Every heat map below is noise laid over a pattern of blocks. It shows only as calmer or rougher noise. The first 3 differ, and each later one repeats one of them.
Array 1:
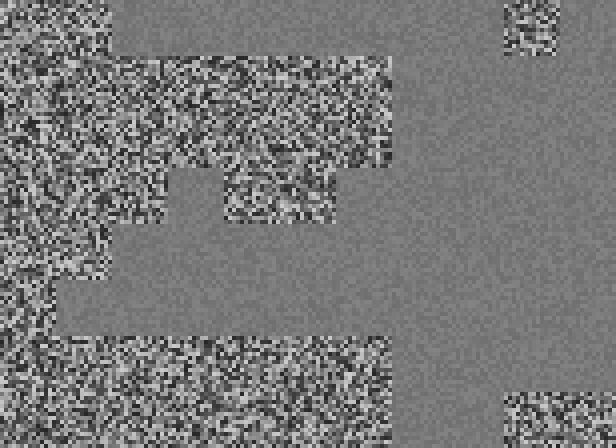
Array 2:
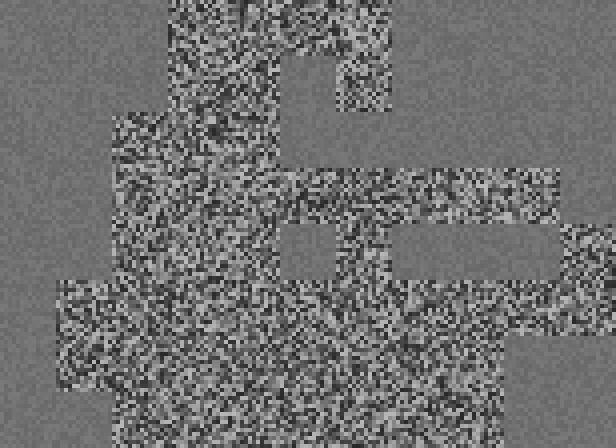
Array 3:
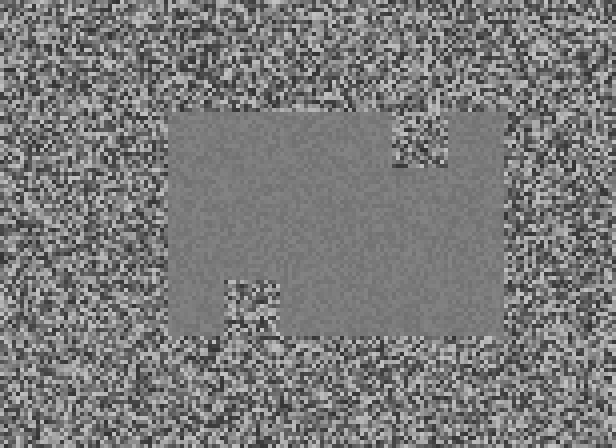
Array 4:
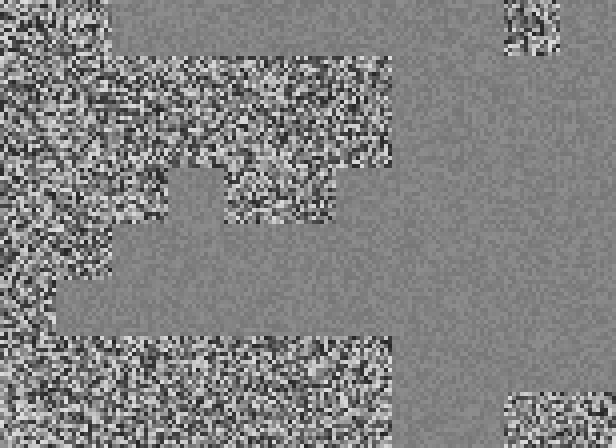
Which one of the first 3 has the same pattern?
1
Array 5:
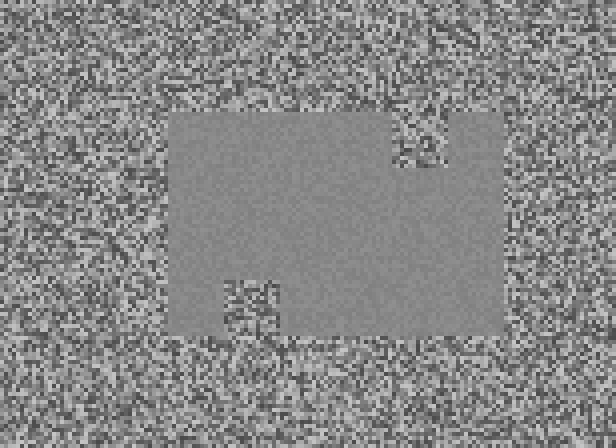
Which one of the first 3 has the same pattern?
3
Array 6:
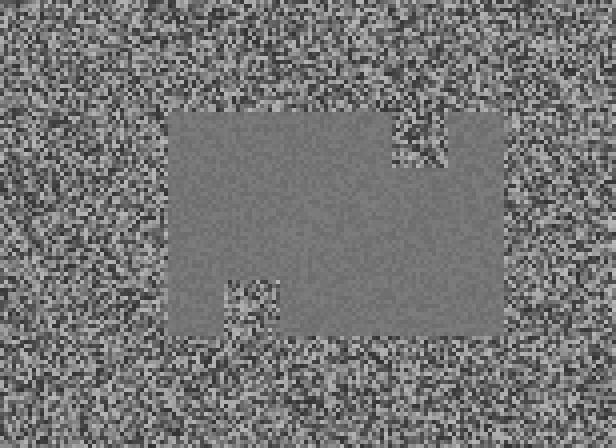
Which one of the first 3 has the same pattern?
3
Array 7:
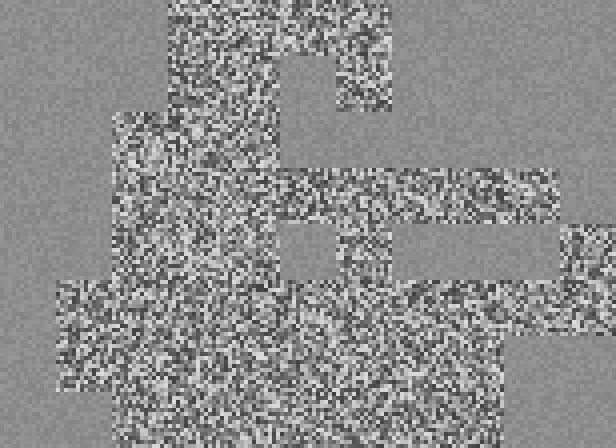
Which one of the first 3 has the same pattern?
2
